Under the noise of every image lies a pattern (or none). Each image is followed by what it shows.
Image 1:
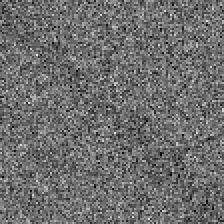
blocks along the diagonal
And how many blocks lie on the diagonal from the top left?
7
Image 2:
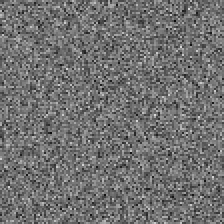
only noise
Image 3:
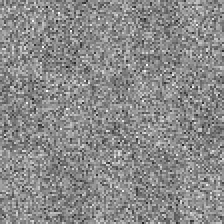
a checkerboard
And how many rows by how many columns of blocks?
3 by 5
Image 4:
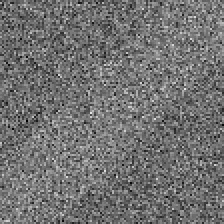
a diagonal band
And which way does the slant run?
bottom left to top right
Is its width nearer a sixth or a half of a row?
a half
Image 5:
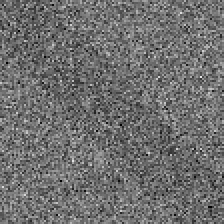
a diagonal band
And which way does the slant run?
top left to bottom right
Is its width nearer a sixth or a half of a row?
a half
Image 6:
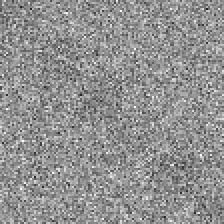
blocks along the diagonal
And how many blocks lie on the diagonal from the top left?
6
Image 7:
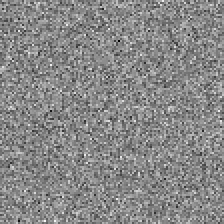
only noise
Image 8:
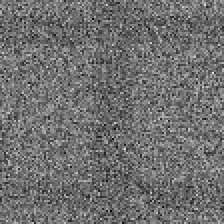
bands of rows crossing bands of columns
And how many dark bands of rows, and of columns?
2 and 1
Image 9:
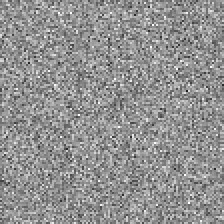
only noise
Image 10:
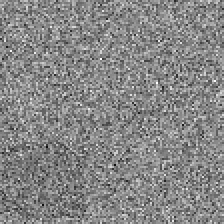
one block
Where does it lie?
bottom left
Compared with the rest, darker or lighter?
darker
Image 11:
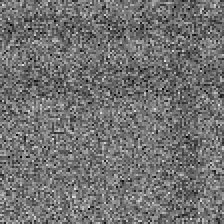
bands of rows crossing bands of columns
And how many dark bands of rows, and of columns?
2 and 1
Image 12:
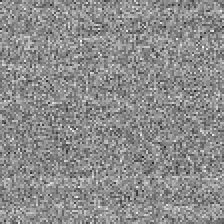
bands of rows
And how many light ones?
6
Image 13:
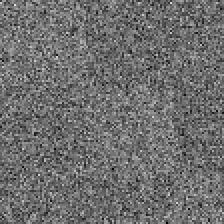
blocks along the diagonal
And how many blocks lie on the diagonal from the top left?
3
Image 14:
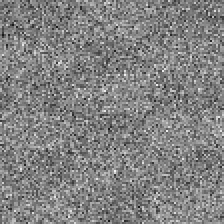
a checkerboard
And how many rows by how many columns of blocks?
6 by 3
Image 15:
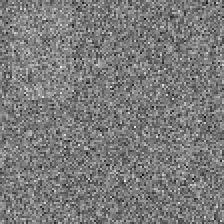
one block
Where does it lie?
top left
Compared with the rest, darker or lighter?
lighter
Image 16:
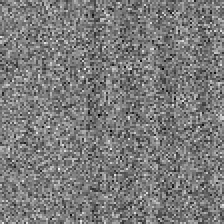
bands of columns
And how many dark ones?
4
